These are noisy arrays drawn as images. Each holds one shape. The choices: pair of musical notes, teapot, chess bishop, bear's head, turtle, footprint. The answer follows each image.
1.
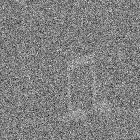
pair of musical notes
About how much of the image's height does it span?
half
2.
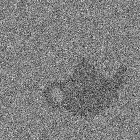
teapot
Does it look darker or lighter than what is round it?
darker
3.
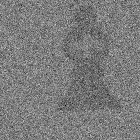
chess bishop
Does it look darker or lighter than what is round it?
darker
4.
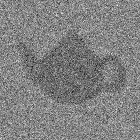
teapot
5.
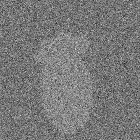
footprint
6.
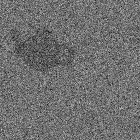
teapot
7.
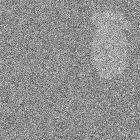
footprint
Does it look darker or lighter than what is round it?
lighter
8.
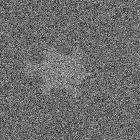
turtle
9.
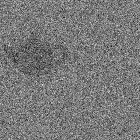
teapot
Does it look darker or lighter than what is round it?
darker
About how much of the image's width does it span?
half
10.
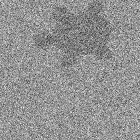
turtle
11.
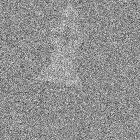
chess bishop
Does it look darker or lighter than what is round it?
lighter
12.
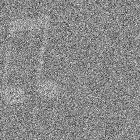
pair of musical notes
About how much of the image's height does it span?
two thirds
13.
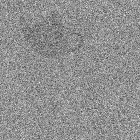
teapot
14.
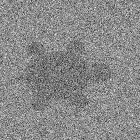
turtle
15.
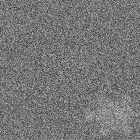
turtle
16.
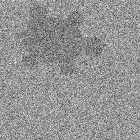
turtle
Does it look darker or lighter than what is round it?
darker
